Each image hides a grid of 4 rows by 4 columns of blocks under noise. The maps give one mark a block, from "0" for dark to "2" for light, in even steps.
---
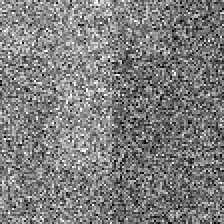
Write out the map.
2 2 1 0
1 2 0 0
1 2 0 0
1 1 0 0
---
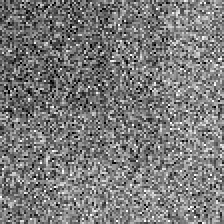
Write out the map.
0 0 1 2
0 0 1 2
1 1 1 2
1 2 2 2
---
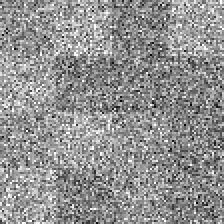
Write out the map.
1 2 0 2
2 0 0 0
1 2 1 0
2 0 1 0
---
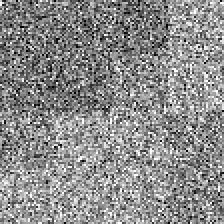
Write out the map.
0 0 0 2
0 0 1 2
1 2 2 1
2 2 2 1
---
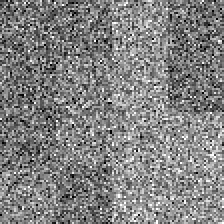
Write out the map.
0 0 2 0
0 1 2 0
0 1 2 2
1 0 2 2
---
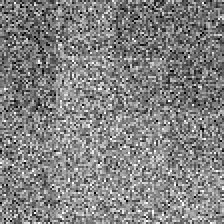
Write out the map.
0 1 0 0
0 2 1 0
1 2 2 1
1 2 2 2
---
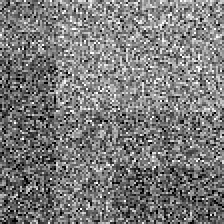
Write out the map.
1 2 2 2
0 2 2 2
0 1 1 1
0 1 0 0
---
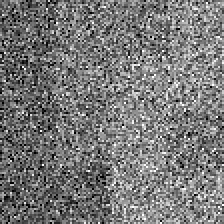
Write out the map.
0 1 1 2
0 1 2 2
0 1 2 1
0 0 2 2
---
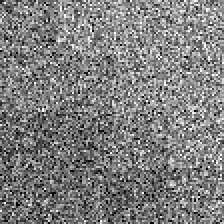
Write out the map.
1 2 2 2
1 1 2 2
0 0 1 2
0 0 0 1
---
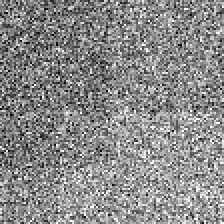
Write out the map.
0 0 1 1
0 0 1 1
0 1 2 2
1 2 2 2
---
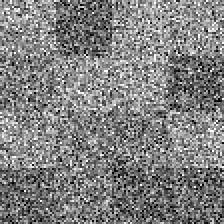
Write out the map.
2 0 2 2
1 2 2 0
2 1 1 2
0 1 0 0
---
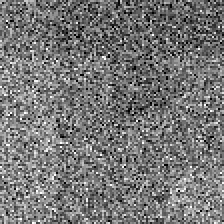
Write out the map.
1 0 0 0
2 1 0 1
2 1 1 1
2 1 1 2
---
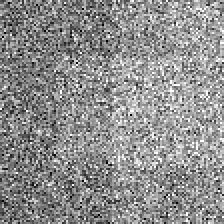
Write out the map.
0 0 1 2
0 1 2 2
0 1 2 2
0 0 1 1
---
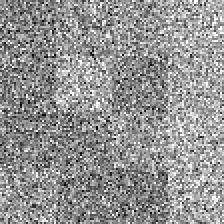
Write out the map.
0 1 1 2
0 2 0 2
0 0 1 2
1 0 0 2
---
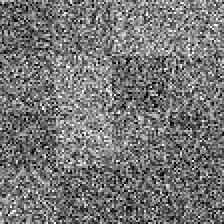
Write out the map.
0 1 2 2
1 2 0 1
0 2 1 0
1 0 0 0
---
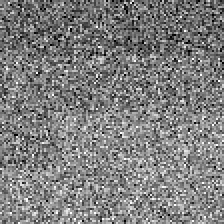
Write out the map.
0 0 0 0
1 1 1 1
1 2 2 2
2 2 2 2
